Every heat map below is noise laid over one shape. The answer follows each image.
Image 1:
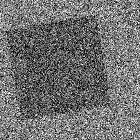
square
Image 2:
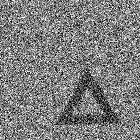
triangle frame
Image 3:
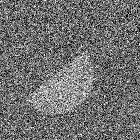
half disc
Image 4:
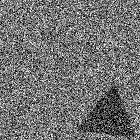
triangle
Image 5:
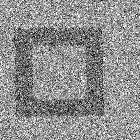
square frame
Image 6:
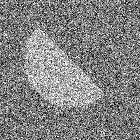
half disc
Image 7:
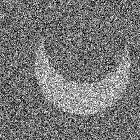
crescent
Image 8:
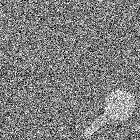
lollipop
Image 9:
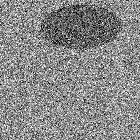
ellipse
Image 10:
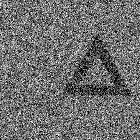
triangle frame
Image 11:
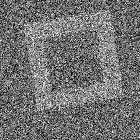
square frame
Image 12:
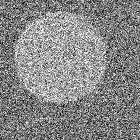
disc
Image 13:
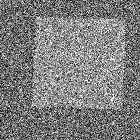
square
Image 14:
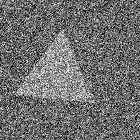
triangle
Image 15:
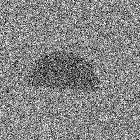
half disc
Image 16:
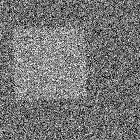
square
